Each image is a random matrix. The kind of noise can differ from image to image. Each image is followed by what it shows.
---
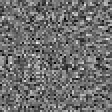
low rank plus noise
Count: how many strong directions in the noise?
five to eight
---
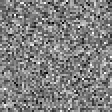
independent entries
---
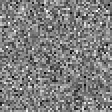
independent entries
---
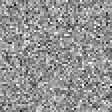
independent entries
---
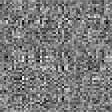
low rank plus noise
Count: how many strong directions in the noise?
three or four
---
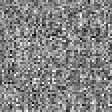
low rank plus noise
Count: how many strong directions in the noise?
three or four
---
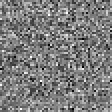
low rank plus noise
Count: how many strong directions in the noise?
five to eight
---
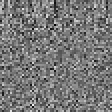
low rank plus noise
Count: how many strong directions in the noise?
three or four
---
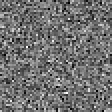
independent entries
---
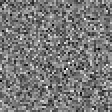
independent entries
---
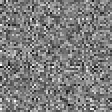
low rank plus noise
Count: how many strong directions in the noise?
five to eight
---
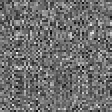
low rank plus noise
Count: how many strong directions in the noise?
one
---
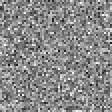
independent entries
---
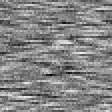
streaked along the rows
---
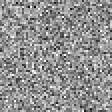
independent entries
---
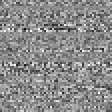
rows of uneven size
